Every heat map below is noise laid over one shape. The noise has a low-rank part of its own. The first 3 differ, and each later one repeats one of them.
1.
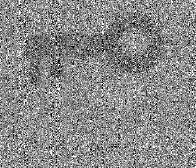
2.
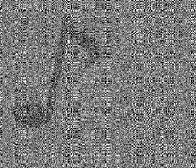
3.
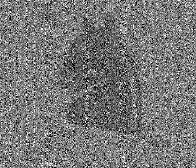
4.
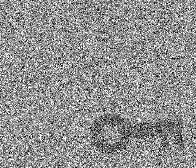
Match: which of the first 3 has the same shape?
1
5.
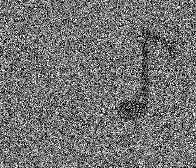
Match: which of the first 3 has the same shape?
2
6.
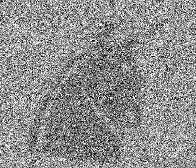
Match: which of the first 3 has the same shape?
3
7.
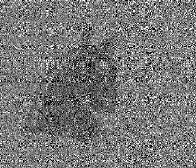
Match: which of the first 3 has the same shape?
3
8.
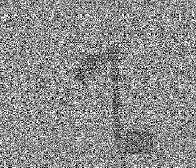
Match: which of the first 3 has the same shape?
2
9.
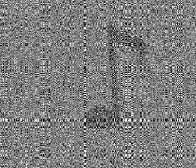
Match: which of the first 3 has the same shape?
2
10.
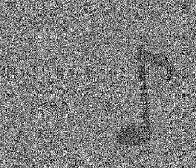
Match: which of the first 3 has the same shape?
2
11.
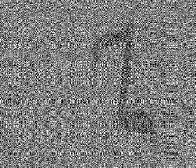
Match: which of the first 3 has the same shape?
2
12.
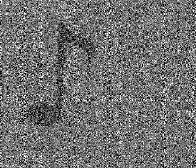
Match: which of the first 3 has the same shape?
2
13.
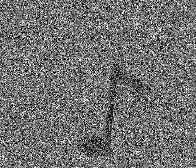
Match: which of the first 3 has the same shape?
2
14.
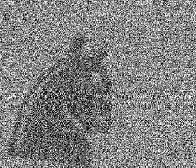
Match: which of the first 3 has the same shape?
3
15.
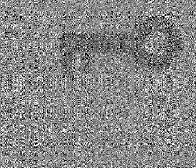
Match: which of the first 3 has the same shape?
1
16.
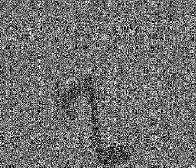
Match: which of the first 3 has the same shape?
2
